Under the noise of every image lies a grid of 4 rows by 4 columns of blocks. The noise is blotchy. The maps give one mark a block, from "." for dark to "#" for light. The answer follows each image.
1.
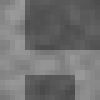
# . . .
# . . .
# # # #
# . . #
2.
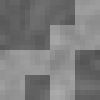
. . . #
. . # #
# # # .
# . # .
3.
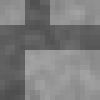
# . # #
. . . .
. # # #
. # # #
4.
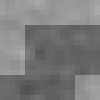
# # # #
# . . .
# . . .
. . . #
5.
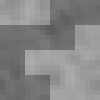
# # . .
. . . #
. # # #
. . # #
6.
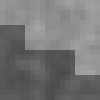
# # # #
. # # #
. . . #
. . . .
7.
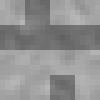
# . # #
. . . .
# # # #
# # . #
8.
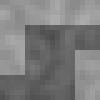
# # # #
# . . .
# . . #
. . . #
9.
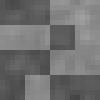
. . # #
# # . #
. . # #
. # . .
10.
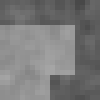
. . . .
# # # .
# # # .
# # . .
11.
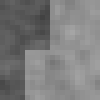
. . # #
. . # #
. # # #
. # # #
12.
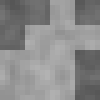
. . # .
. # # #
# # # .
# # # .
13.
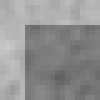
# # # #
# . . .
# . . .
# . . .
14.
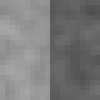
# # . .
# # . .
# # . .
# # . .
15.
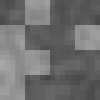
. # . .
# . . #
# # . .
# . . .
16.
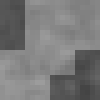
. # # #
. # # #
# # # .
# # . .
